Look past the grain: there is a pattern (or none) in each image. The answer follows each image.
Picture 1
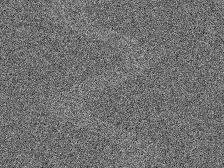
a wavy band
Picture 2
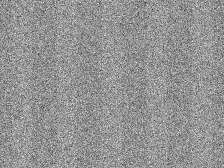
vertical stripes
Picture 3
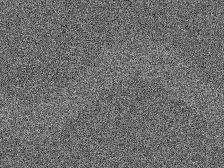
a wavy band
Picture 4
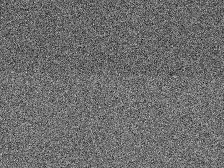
a sharp edge
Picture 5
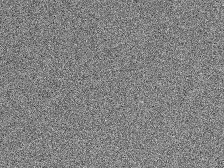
a smooth slope
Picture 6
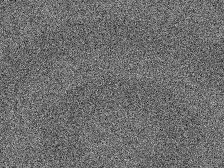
rings round one point
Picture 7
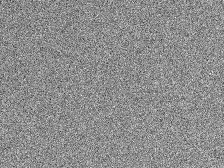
a smooth slope
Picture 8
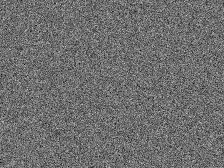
only noise
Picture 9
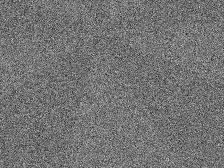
spokes from one point
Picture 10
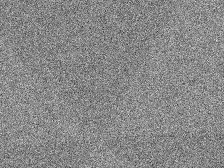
spokes from one point
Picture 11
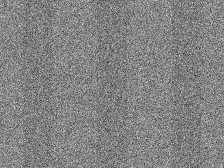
vertical stripes
